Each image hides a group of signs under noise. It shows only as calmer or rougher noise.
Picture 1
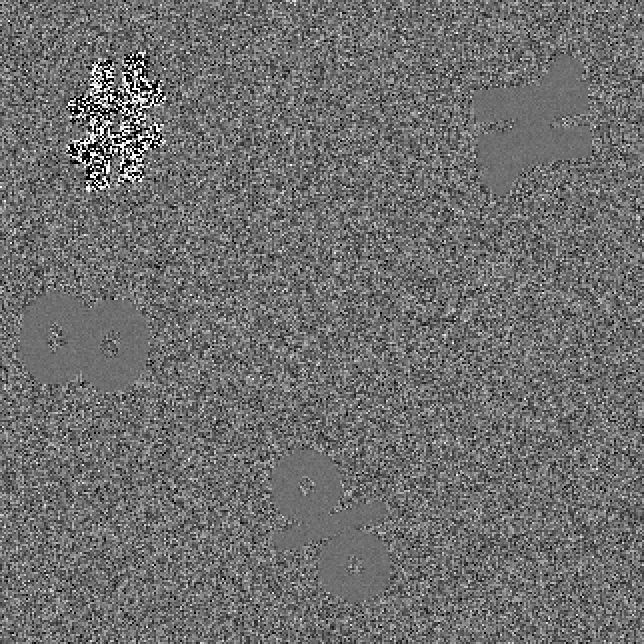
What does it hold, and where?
top left: rough hash sign; top right: calm not-equal sign; middle left: calm infinity sign; bottom middle: calm percent sign
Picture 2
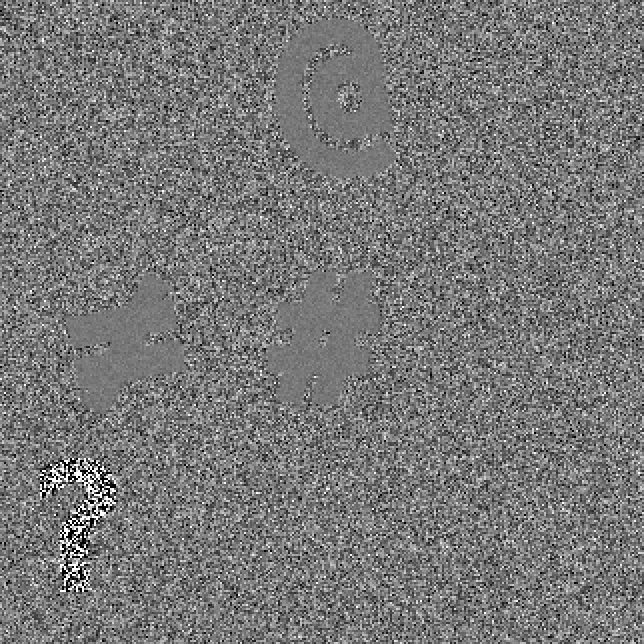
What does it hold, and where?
top middle: calm at sign; middle left: calm not-equal sign; centre: calm hash sign; bottom left: rough question mark
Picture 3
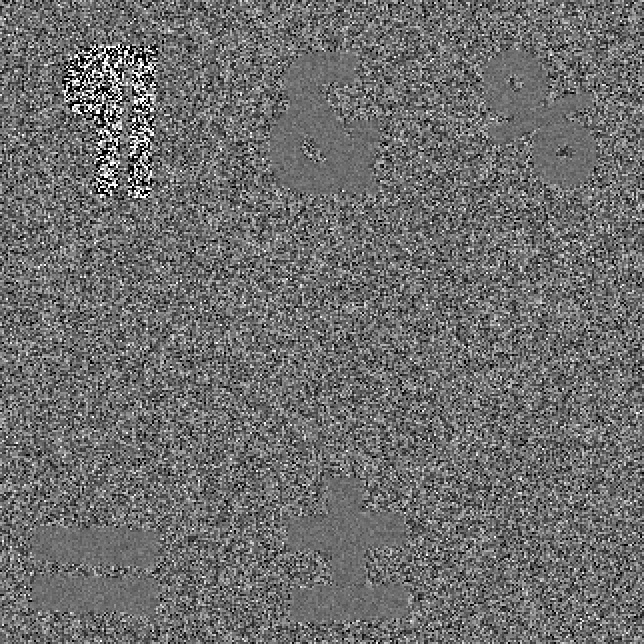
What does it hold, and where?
top left: rough pilcrow; top middle: calm ampersand; top right: calm percent sign; bottom left: calm equals sign; bottom middle: calm plus-minus sign
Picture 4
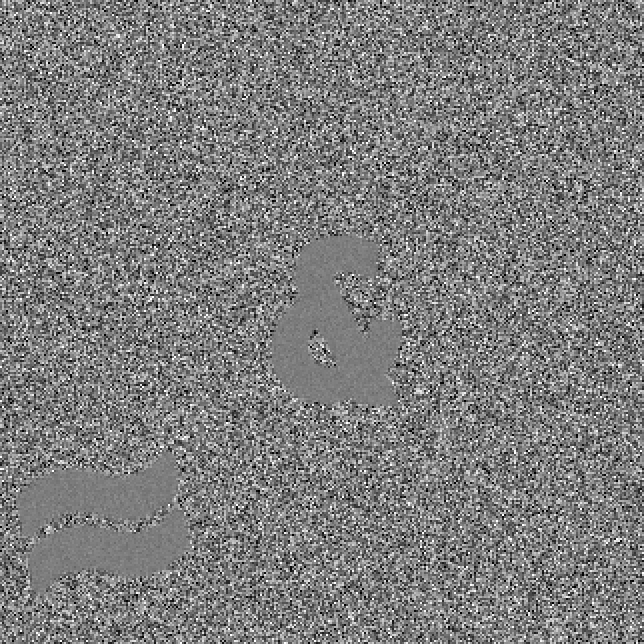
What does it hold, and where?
centre: calm ampersand; bottom left: calm approximately sign
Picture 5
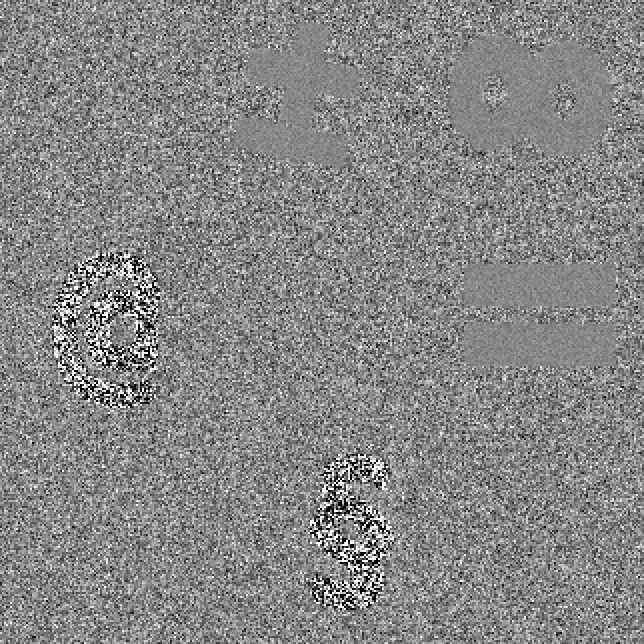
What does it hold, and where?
top middle: calm plus-minus sign; top right: calm infinity sign; middle left: rough at sign; middle right: calm equals sign; bottom middle: rough section sign
